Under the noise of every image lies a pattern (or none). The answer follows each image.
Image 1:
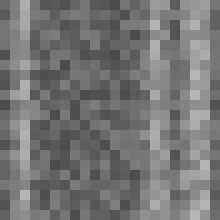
bands of columns
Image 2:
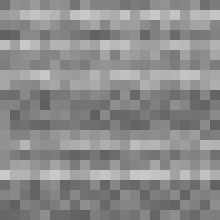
bands of rows
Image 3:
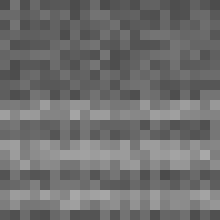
bands of rows
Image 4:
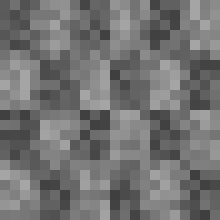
a checkerboard
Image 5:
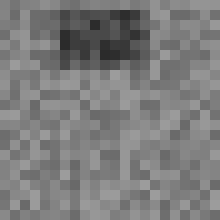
one block
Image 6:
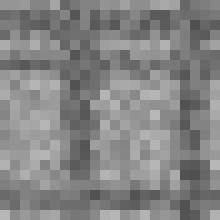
bands of rows crossing bands of columns
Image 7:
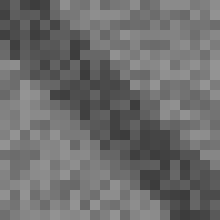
a diagonal band
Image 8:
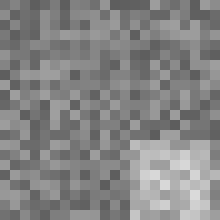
one block
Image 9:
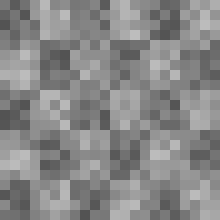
a checkerboard
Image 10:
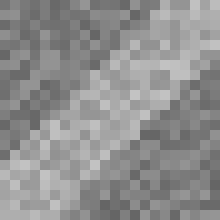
a diagonal band
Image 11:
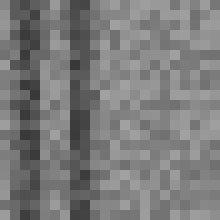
bands of columns
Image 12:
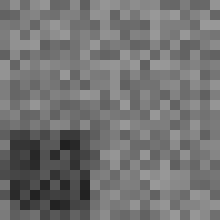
one block
